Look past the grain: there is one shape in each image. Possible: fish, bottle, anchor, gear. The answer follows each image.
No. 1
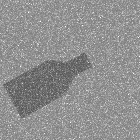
dark bottle
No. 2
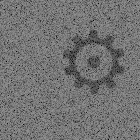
dark gear
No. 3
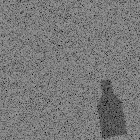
dark bottle, bottom right
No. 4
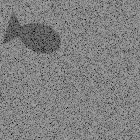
dark fish, top left
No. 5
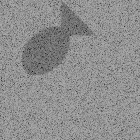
dark fish
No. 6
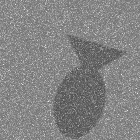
dark fish
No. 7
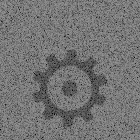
dark gear
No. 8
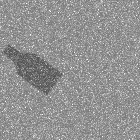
dark bottle, middle left
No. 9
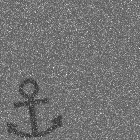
dark anchor, bottom left
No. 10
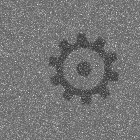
dark gear
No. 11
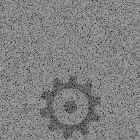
dark gear, bottom middle
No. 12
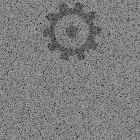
dark gear, top middle
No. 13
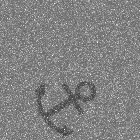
dark anchor, bottom middle
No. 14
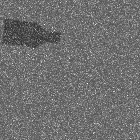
dark bottle, top left
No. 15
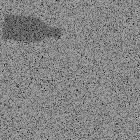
dark bottle, top left
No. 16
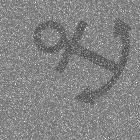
dark anchor
